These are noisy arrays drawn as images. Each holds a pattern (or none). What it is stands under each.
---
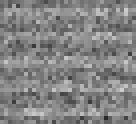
horizontal stripes
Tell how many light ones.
5
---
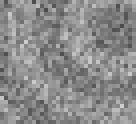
rings round one point
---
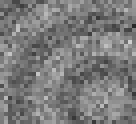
rings round one point
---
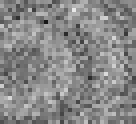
rings round one point
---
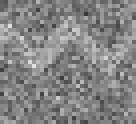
a wavy band
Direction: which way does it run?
left to right
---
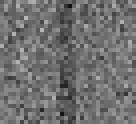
one vertical stripe
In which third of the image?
middle
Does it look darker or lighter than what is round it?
darker
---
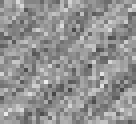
diagonal stripes
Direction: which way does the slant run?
bottom left to top right
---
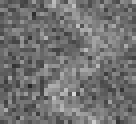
a wavy band
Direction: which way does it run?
top to bottom
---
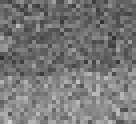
a sharp edge
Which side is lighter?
bottom
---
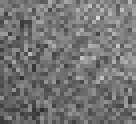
a smooth slope
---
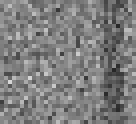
one vertical stripe
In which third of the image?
right
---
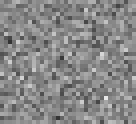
only noise
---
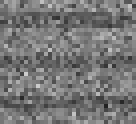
horizontal stripes
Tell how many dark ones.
3
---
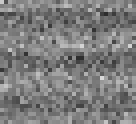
horizontal stripes
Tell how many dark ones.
3
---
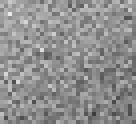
a smooth slope
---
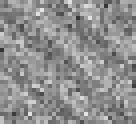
diagonal stripes
